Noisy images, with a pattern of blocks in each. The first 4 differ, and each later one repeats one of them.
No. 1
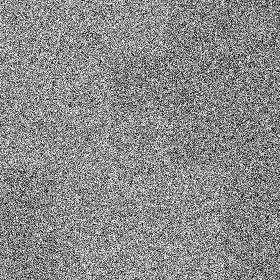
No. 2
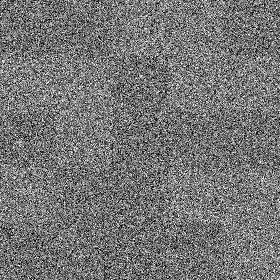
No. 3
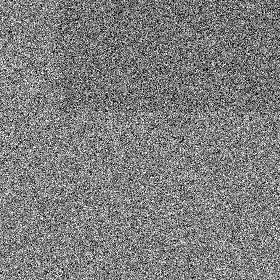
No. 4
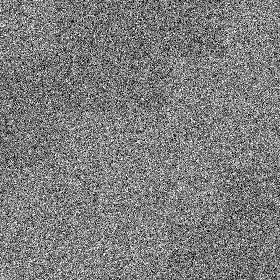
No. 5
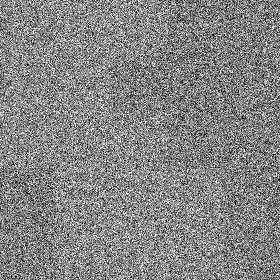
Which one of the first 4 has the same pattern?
1
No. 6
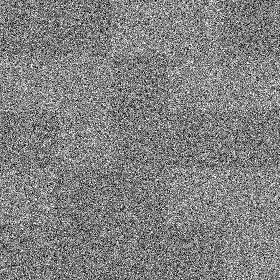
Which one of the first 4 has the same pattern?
2
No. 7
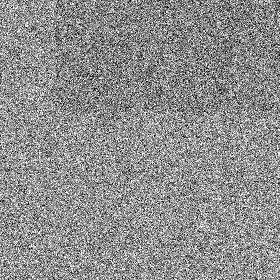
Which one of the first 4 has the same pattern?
3
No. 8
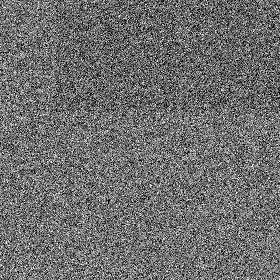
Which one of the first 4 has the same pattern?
3
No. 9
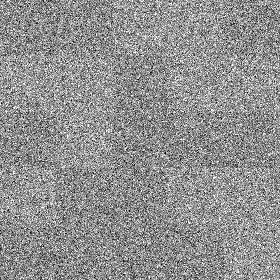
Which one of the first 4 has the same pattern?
2
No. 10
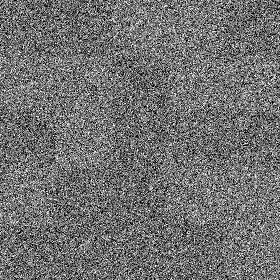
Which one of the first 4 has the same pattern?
2
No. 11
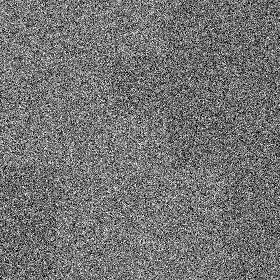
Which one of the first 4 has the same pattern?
1
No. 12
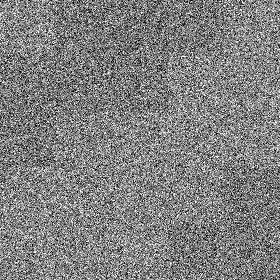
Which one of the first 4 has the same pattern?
4
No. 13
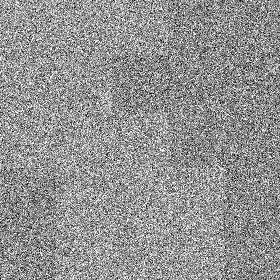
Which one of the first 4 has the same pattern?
1
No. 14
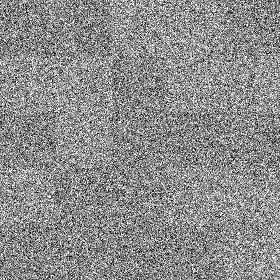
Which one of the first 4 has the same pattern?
2
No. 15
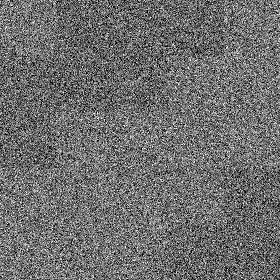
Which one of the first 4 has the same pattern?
4
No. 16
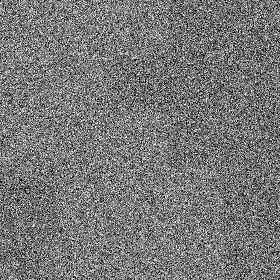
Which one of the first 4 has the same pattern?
1
